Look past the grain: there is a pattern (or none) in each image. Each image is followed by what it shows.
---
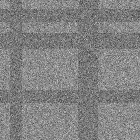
bands of rows crossing bands of columns
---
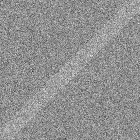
a diagonal band
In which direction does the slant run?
bottom left to top right
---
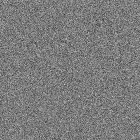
only noise
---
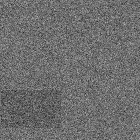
one block
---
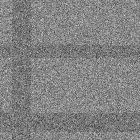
bands of rows crossing bands of columns
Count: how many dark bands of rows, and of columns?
2 and 1
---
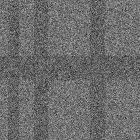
bands of rows crossing bands of columns
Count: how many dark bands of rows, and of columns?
1 and 3
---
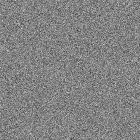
only noise
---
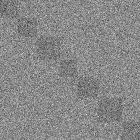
blocks along the diagonal
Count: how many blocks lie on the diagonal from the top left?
7
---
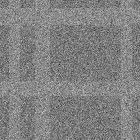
bands of rows crossing bands of columns
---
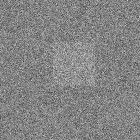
one block
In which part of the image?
centre
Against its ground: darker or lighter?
lighter
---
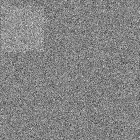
one block
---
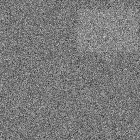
one block
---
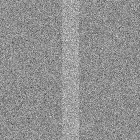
one band of columns
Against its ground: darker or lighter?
lighter
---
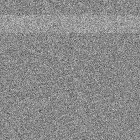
one band of rows
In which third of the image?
top
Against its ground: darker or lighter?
lighter
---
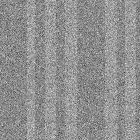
bands of columns
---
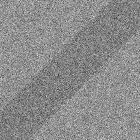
a diagonal band
